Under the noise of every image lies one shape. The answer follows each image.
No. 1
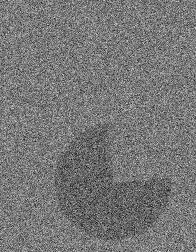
dark disc with a wedge cut out
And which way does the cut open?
up and right
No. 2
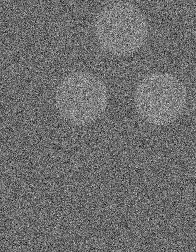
light three dots
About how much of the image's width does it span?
two thirds
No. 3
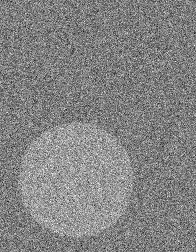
light disc
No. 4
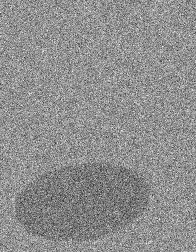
dark ellipse
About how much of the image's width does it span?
two thirds
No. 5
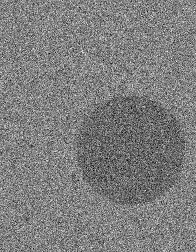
dark disc
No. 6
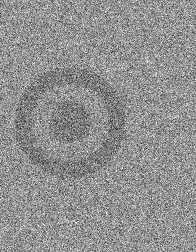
dark bullseye
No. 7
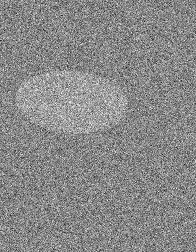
light ellipse
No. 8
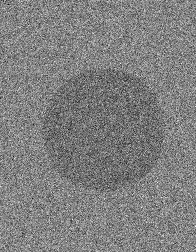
dark disc
